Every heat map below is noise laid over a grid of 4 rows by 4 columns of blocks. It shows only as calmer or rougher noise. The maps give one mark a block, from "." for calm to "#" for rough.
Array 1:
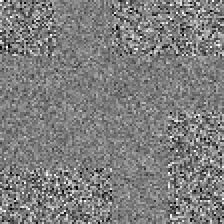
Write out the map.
# . # #
. . . .
. . . #
# # . #
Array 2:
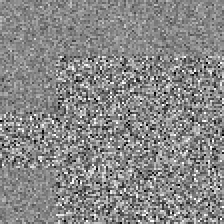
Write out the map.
. . . .
. # # #
# # # #
. # # #
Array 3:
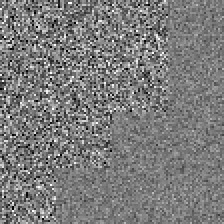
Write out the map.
# # # .
# # # .
# # . .
# . . .
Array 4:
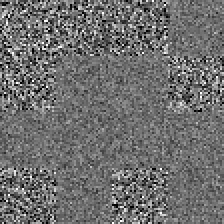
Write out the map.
# # # .
# . . #
. . . .
# . # .
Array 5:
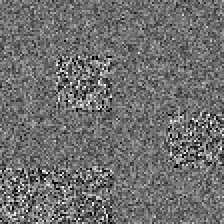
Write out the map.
. . . .
. # . .
. . . #
# # . .
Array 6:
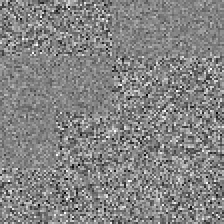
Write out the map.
# # . .
. . # #
. # # #
# # # #
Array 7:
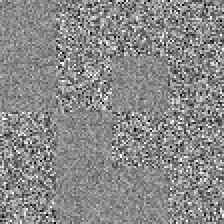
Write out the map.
. # # #
. # . #
# . # #
# . . #
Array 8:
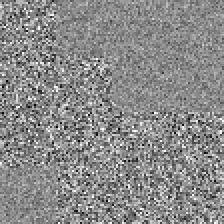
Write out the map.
# . . .
# # . .
# # # #
. # # #
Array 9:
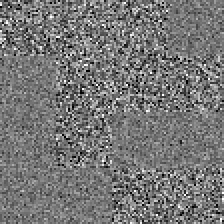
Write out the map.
# # # .
. # # #
. # . .
. . # #
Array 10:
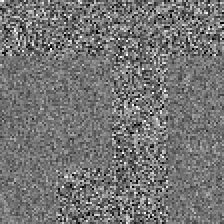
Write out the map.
# # # #
. . # .
. . # .
. # # .
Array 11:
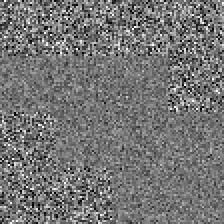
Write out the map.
# # # #
. . . #
# . . .
# # . .
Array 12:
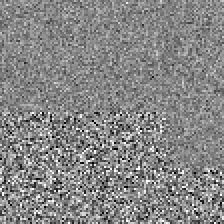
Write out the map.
. . . .
. . . .
# # # .
# # # #
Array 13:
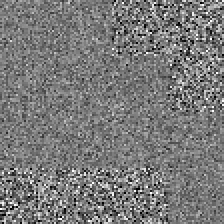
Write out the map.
. . # #
. . . #
. . . .
# # # .
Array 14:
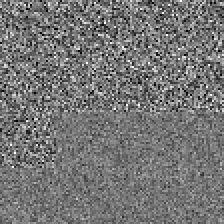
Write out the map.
# # # #
# # # #
# . . .
. . . .
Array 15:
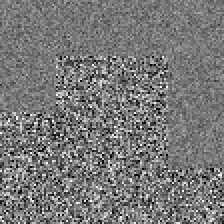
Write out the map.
. . . .
. # # .
# # # .
# # # #
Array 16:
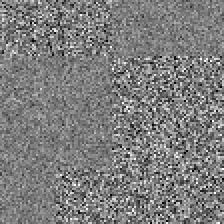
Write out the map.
# # . .
. . # #
. . # #
. # # #
